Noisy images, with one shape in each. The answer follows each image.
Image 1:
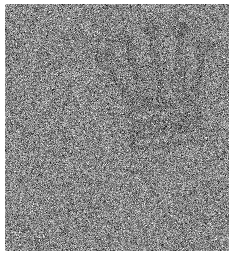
chess queen
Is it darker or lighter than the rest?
darker
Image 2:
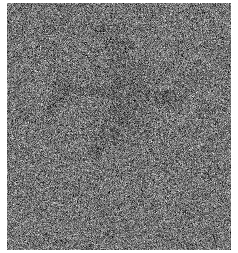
airplane
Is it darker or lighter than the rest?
darker
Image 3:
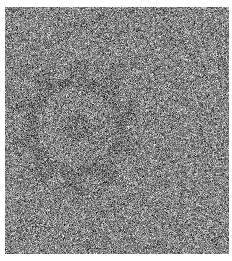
gear
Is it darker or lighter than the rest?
darker
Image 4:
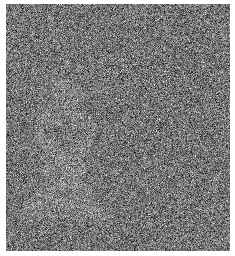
chess bishop
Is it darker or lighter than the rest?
lighter
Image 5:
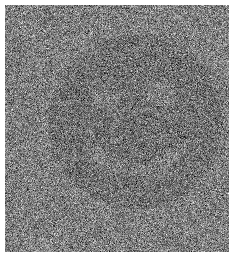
smiling face
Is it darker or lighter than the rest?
darker
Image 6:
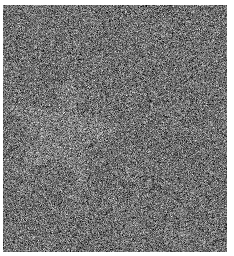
star
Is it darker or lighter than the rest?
lighter
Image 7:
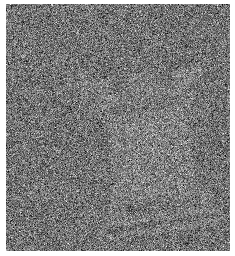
chess rook
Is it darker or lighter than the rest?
lighter
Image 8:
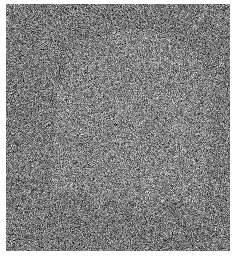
ghost
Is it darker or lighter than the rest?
lighter
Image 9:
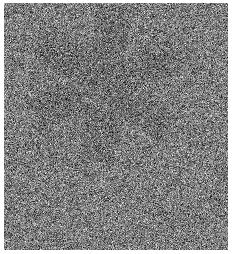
asterisk
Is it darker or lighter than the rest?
darker
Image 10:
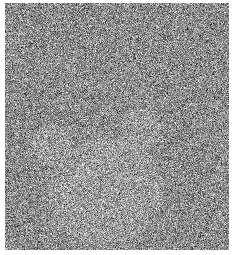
bear's head
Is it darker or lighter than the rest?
lighter
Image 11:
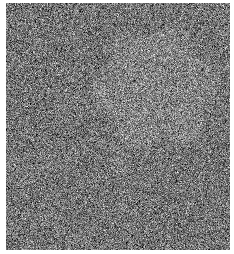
flower
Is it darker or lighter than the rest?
lighter
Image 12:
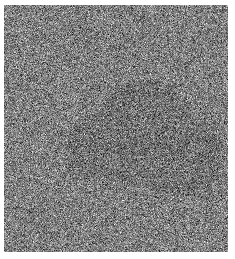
cloud
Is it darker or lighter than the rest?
darker
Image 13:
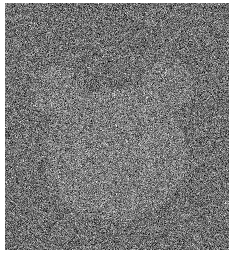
bear's head
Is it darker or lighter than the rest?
lighter
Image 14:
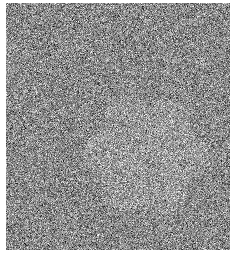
flower
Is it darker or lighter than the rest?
lighter
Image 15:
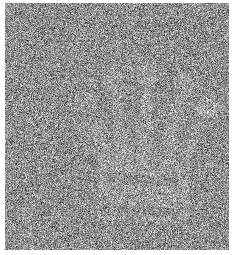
chess queen
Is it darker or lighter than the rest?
lighter
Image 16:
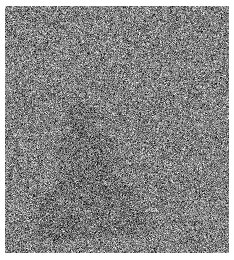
chess pawn
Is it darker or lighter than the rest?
darker
